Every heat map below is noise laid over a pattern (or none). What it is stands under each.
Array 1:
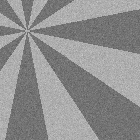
spokes from one point
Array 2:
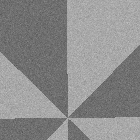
spokes from one point
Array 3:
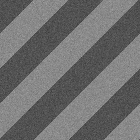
diagonal stripes
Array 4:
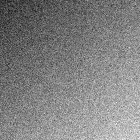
a smooth slope
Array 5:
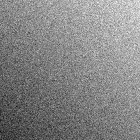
a smooth slope
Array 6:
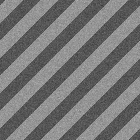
diagonal stripes
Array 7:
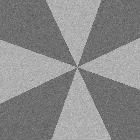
spokes from one point
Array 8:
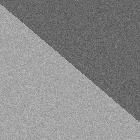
a sharp edge
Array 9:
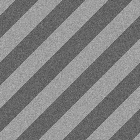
diagonal stripes
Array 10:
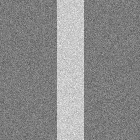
one vertical stripe
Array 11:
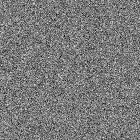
only noise
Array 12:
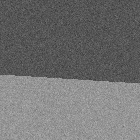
a sharp edge
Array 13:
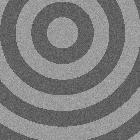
rings round one point
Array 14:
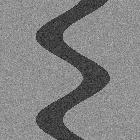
a wavy band
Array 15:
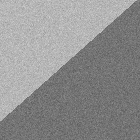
a sharp edge
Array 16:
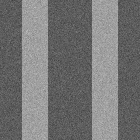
vertical stripes
